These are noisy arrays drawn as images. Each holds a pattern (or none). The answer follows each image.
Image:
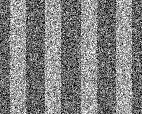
vertical stripes
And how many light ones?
4
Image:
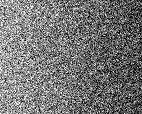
a smooth slope
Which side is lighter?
left
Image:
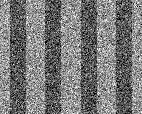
vertical stripes
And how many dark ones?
4
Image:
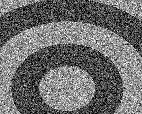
rings round one point
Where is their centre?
bottom middle
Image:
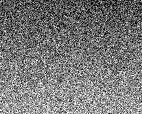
a smooth slope
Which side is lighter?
bottom
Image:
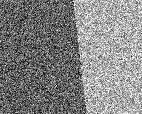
a sharp edge
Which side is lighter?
right
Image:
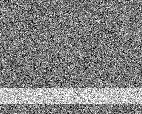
one horizontal stripe
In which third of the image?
bottom
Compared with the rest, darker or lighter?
lighter
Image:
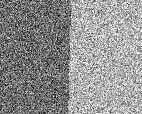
a sharp edge
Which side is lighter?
right
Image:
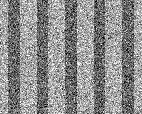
vertical stripes
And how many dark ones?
5
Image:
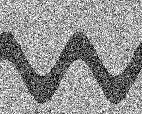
a wavy band
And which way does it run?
left to right
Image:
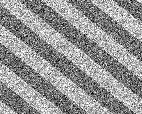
diagonal stripes
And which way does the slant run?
top left to bottom right
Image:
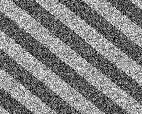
diagonal stripes
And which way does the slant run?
top left to bottom right
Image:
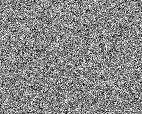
only noise
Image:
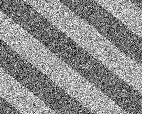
diagonal stripes
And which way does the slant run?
top left to bottom right
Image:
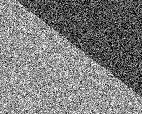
a sharp edge
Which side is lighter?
bottom left
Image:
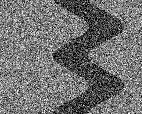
a wavy band
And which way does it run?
top to bottom
